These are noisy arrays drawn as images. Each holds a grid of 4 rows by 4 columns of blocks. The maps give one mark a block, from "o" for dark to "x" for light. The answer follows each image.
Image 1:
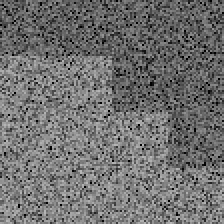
o o o o
x x o o
x x x o
x x x x
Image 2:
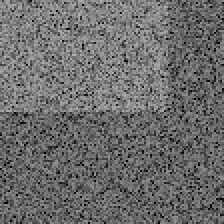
x x x o
x x x o
o o o o
o o o o
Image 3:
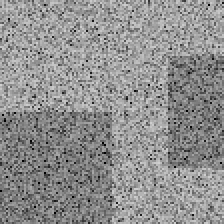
x x x x
x x x o
o o x o
o o x x
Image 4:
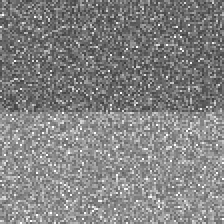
o o o o
o o o o
x x x x
x x x x
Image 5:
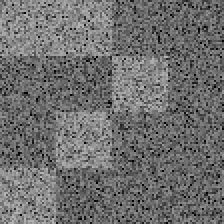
x x o o
o o x o
o x o o
x o o o
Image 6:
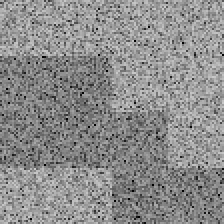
x x x x
o o x x
o o o x
x x o o
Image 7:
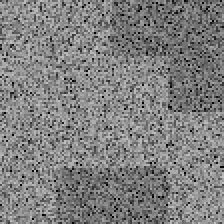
x x o o
x x x o
x x x x
x o o x
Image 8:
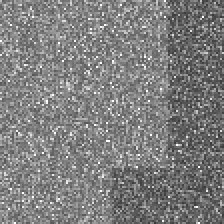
x x x o
x x x o
x x x o
x x o o
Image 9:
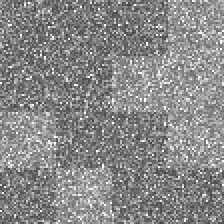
o o o x
o o x x
x o o x
o x o o
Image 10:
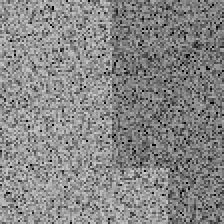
x x o o
x x o o
x x o o
x x x o
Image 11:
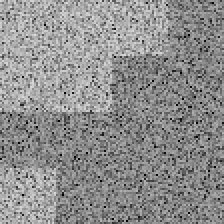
x x x o
x x o o
o o o o
x o o o
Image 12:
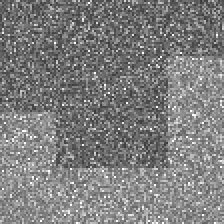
o o o o
o o o x
x o o x
x x x x
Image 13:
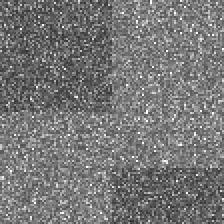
o o x x
o o x x
x x x x
x x o o
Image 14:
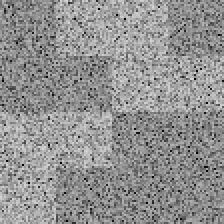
o x x o
o o x x
x x o o
x o o o
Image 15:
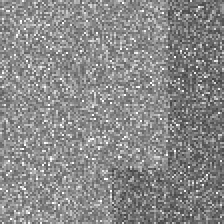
x x x o
x x x o
x x x o
x x o o
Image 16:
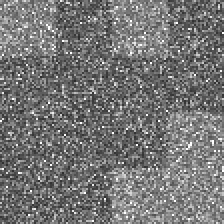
x o x o
o o o o
o o o x
o o x x
